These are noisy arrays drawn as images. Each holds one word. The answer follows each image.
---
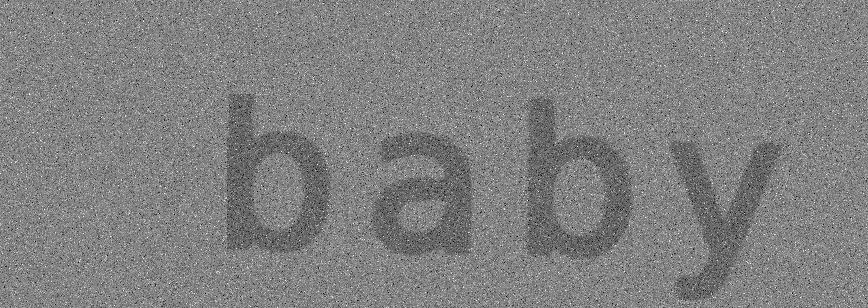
baby
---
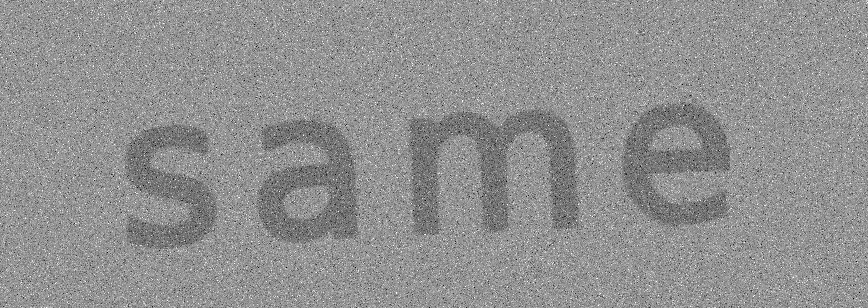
same
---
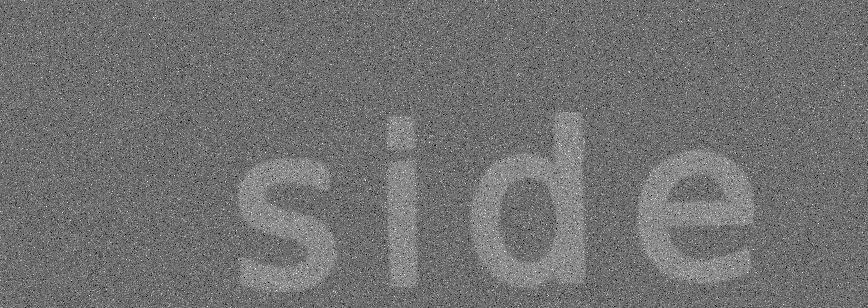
side
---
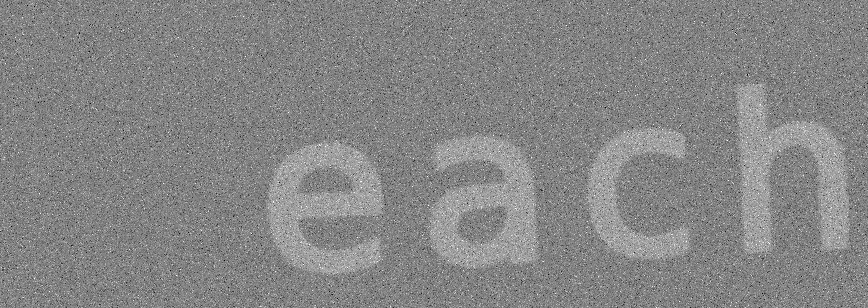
each
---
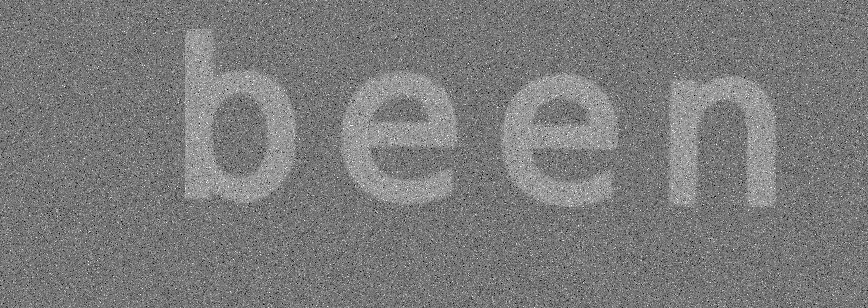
been
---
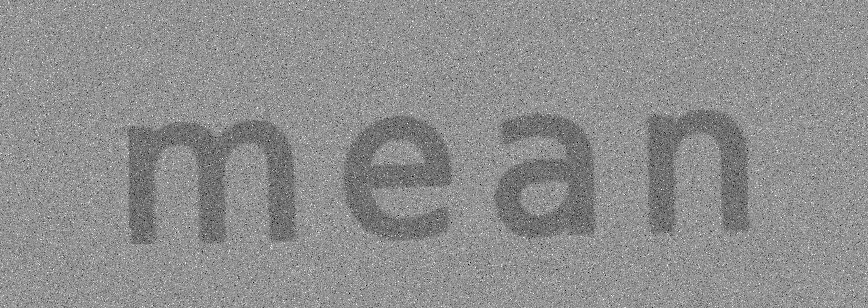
mean
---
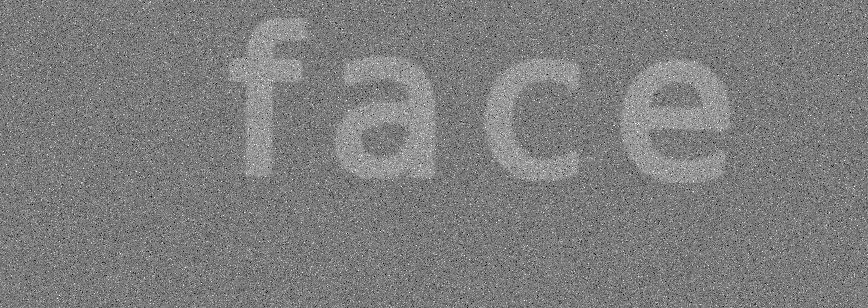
face
